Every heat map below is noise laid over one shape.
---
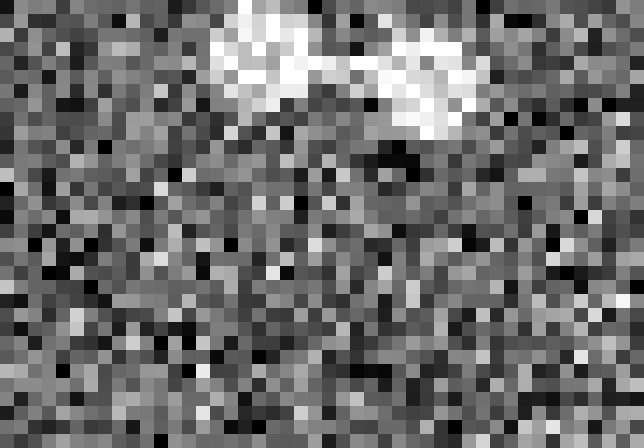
dumbbell
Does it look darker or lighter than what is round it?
lighter
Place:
top middle
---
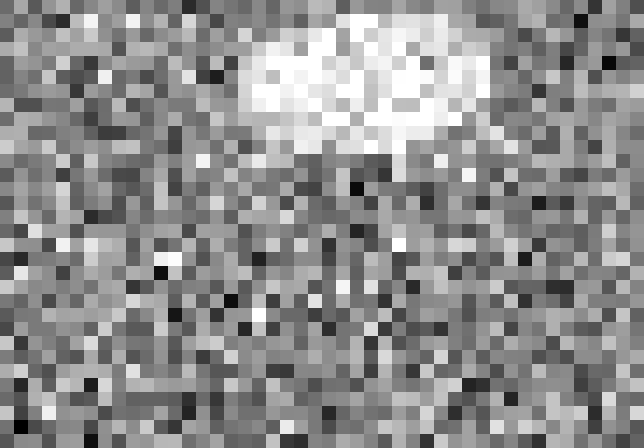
ellipse
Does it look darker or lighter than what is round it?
lighter
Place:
top middle
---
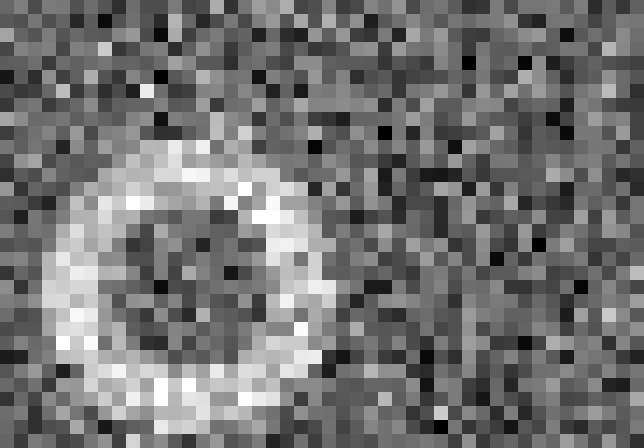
ring
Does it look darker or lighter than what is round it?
lighter
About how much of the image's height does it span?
two thirds
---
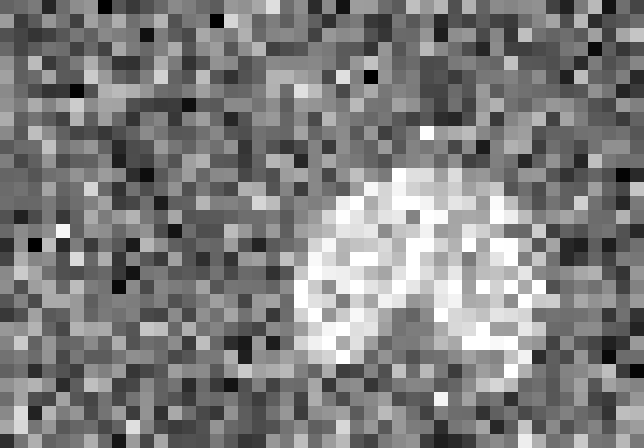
disc with a wedge cut out
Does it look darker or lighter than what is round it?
lighter
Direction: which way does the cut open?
down
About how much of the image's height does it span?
half
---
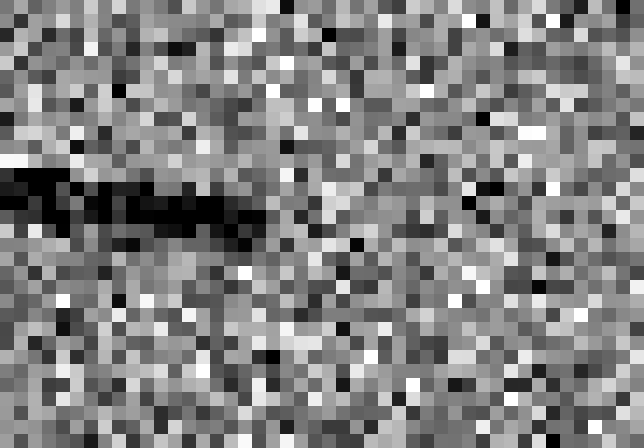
bar
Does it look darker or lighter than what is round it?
darker
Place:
middle left
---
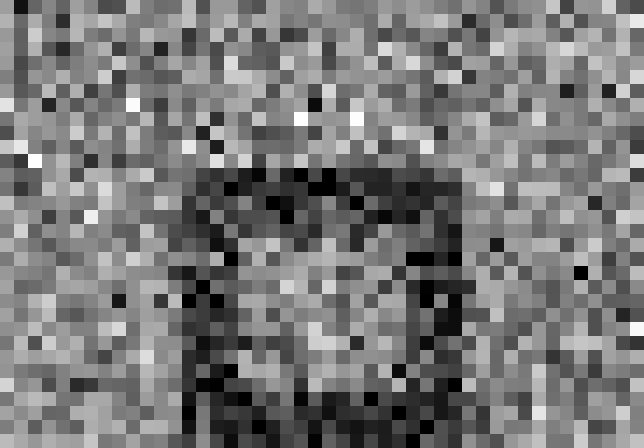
square frame
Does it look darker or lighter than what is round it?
darker
